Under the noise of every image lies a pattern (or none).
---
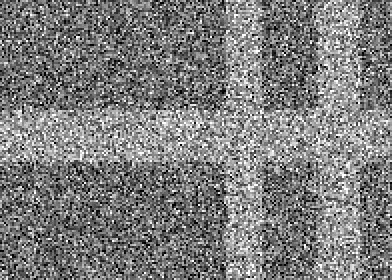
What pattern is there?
bands of rows crossing bands of columns
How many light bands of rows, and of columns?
1 and 2
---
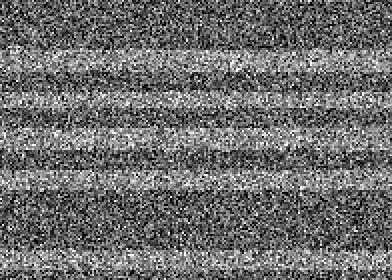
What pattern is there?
bands of rows
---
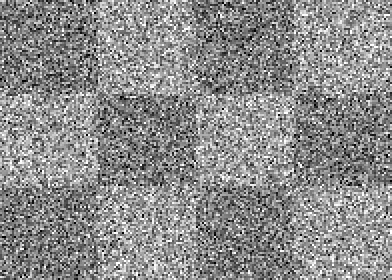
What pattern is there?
a checkerboard
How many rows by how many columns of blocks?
3 by 4
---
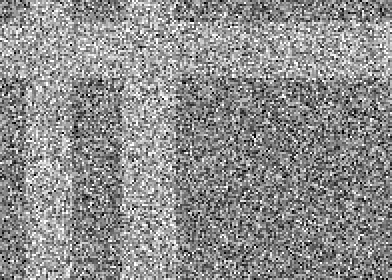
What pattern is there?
bands of rows crossing bands of columns
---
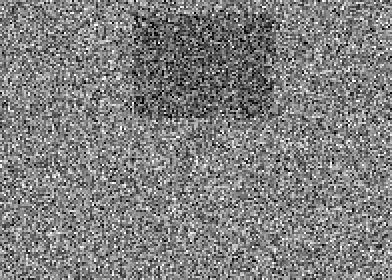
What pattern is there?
one block
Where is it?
top middle
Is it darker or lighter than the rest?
darker
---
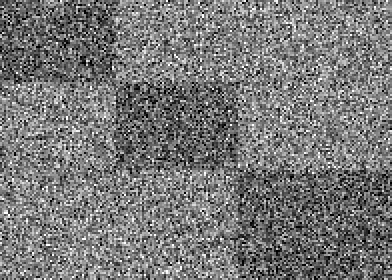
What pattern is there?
blocks along the diagonal
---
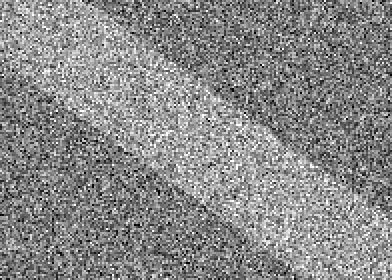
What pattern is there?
a diagonal band
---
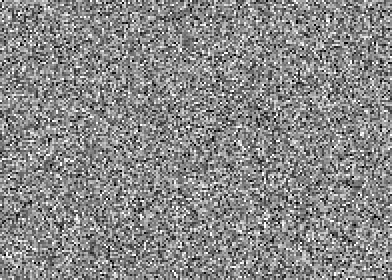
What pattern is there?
only noise
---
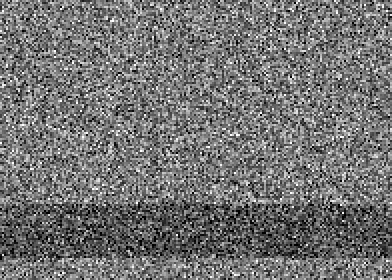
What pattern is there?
one band of rows
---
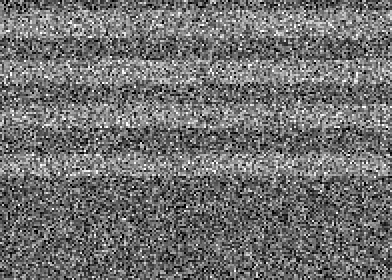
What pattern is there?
bands of rows
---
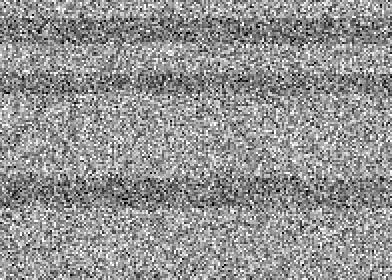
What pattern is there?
bands of rows
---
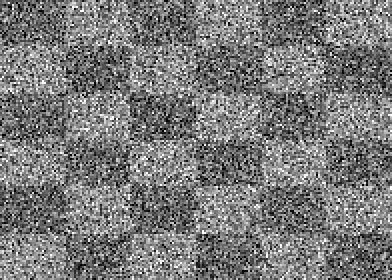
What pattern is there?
a checkerboard
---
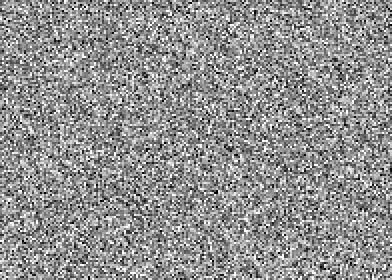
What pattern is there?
only noise
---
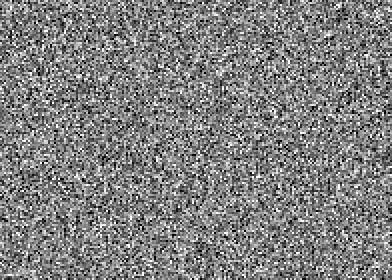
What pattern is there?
only noise
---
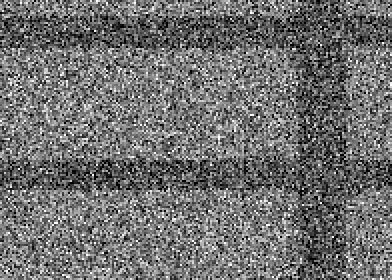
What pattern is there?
bands of rows crossing bands of columns
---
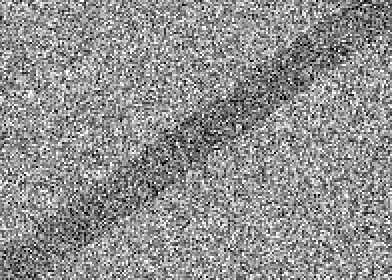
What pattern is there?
a diagonal band
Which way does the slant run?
bottom left to top right
